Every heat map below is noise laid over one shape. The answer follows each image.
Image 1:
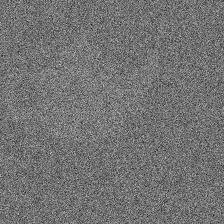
teapot
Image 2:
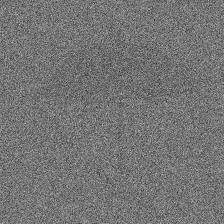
umbrella
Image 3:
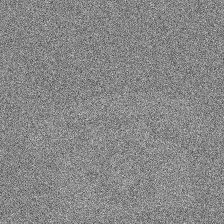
telephone
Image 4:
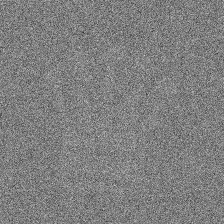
chess queen
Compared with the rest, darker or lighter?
lighter
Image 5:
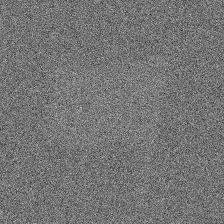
flag
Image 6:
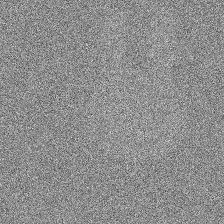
rabbit's head
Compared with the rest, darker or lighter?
lighter
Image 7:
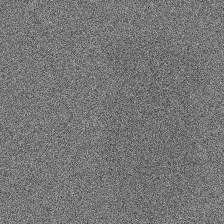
footprint
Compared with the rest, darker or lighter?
darker
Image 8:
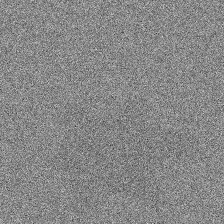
turtle
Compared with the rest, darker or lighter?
darker
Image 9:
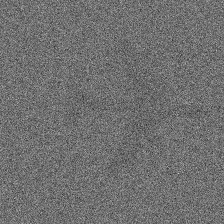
airplane
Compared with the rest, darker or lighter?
darker
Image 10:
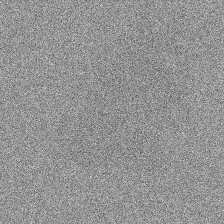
chess knight
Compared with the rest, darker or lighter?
darker
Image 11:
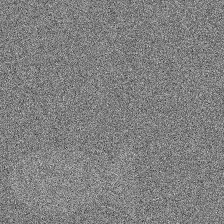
fish
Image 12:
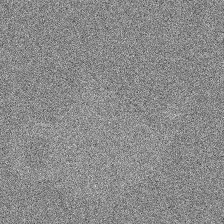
teapot
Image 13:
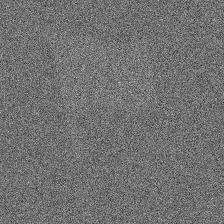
flag
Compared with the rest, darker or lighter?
lighter
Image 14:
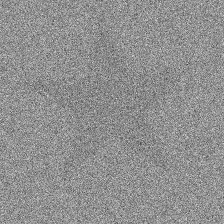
star
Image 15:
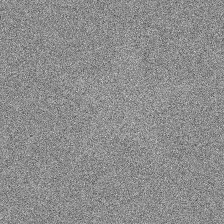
star
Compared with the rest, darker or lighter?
lighter
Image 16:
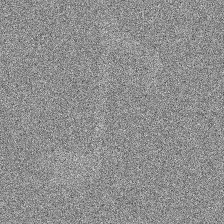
musical note
